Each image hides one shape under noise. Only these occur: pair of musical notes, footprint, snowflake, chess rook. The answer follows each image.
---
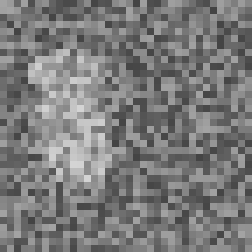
footprint
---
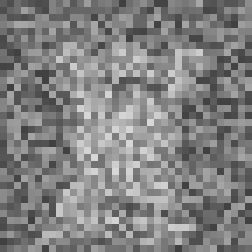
chess rook
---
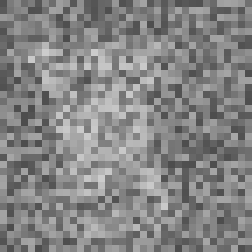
chess rook
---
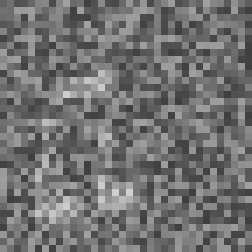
pair of musical notes
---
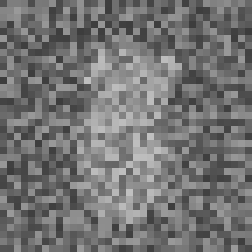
footprint
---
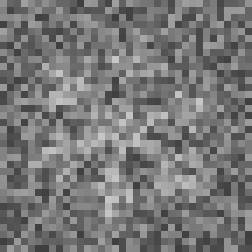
snowflake
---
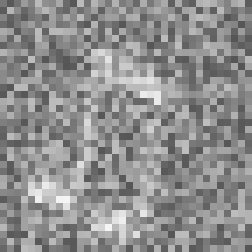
pair of musical notes
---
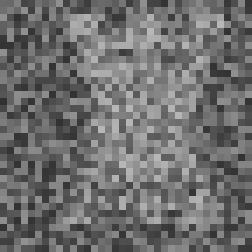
chess rook
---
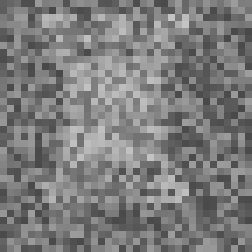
chess rook
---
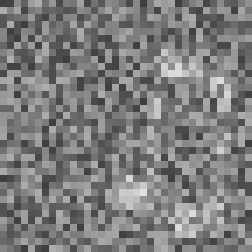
pair of musical notes
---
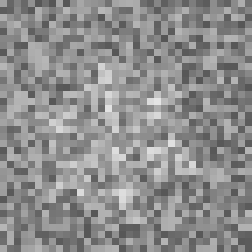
snowflake
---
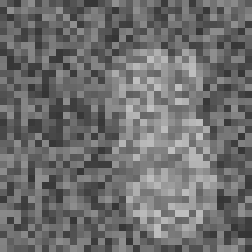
footprint
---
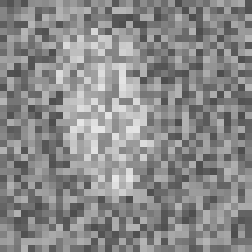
footprint
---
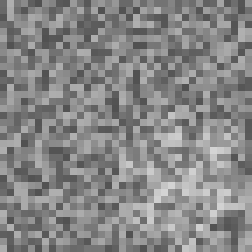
snowflake
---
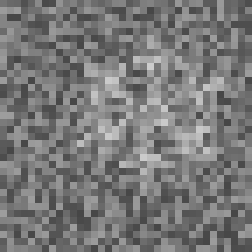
snowflake
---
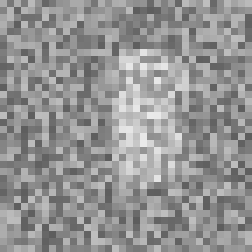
footprint
